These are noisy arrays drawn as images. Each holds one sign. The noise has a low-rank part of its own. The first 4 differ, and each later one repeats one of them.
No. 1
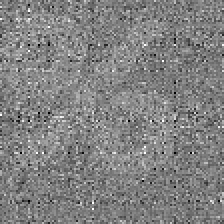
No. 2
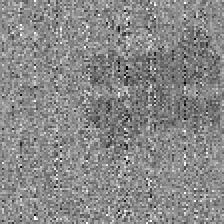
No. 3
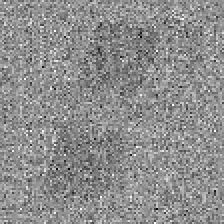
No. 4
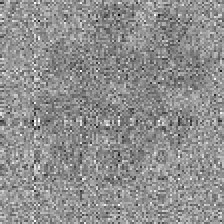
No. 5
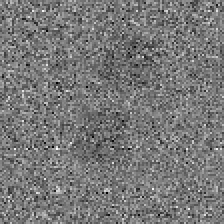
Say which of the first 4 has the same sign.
3
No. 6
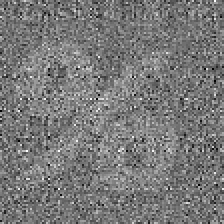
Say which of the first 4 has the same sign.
1
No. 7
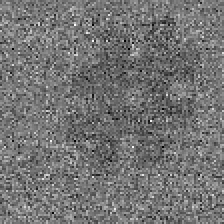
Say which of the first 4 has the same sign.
4
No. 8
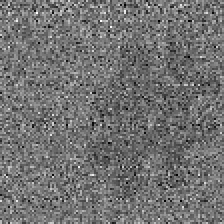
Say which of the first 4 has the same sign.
4
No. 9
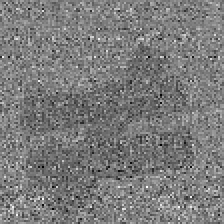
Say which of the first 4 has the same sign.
2
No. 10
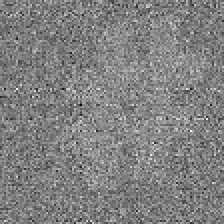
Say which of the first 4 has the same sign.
4
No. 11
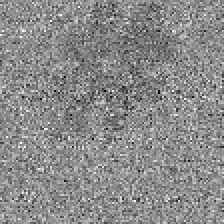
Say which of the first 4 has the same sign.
4
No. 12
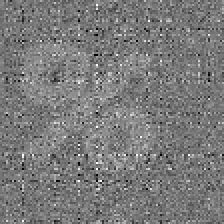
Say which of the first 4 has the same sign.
1
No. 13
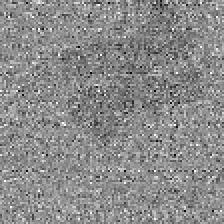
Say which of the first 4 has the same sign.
2
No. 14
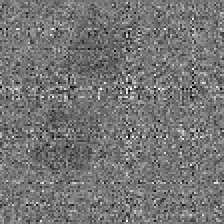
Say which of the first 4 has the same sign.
3
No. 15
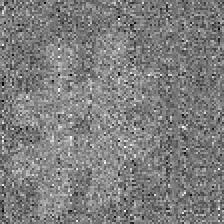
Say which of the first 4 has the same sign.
4
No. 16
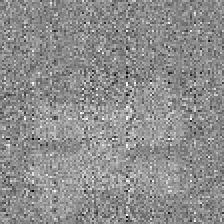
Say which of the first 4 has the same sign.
2
